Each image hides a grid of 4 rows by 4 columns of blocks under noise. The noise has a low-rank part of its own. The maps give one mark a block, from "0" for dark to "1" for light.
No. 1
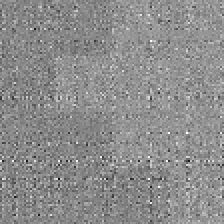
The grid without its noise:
0 0 1 1
0 1 1 1
0 0 1 1
0 0 0 1
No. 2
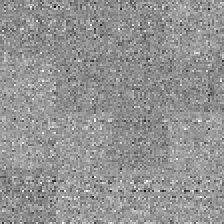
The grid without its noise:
0 0 0 1
1 0 0 0
1 1 0 1
0 1 1 1
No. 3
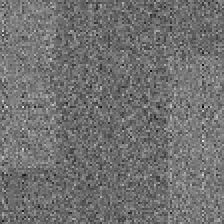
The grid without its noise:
1 0 0 0
1 0 0 1
1 0 0 1
0 0 0 1
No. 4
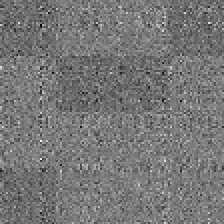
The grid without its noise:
0 1 1 0
1 0 0 1
1 1 1 1
0 1 1 1
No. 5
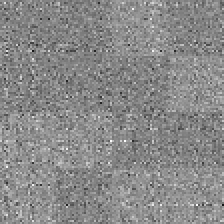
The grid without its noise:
0 0 1 0
0 0 0 1
1 1 0 0
1 0 1 1
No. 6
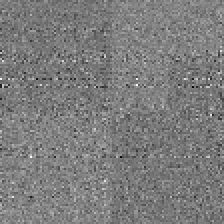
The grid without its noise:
0 0 1 1
0 0 1 0
1 1 0 0
1 1 0 0
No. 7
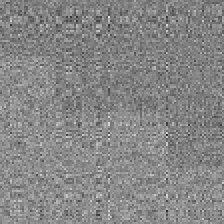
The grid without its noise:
0 0 0 0
1 0 0 0
1 1 1 0
1 1 1 1
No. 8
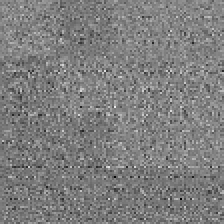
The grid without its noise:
1 0 1 1
0 1 1 1
0 0 1 1
0 0 0 0
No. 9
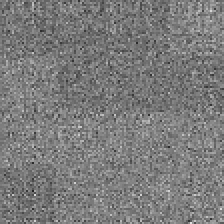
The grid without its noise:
0 0 0 1
1 0 0 0
1 1 1 1
0 1 1 1
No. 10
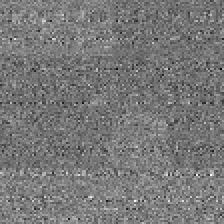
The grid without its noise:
1 1 0 0
0 0 0 0
0 0 1 0
1 1 1 1
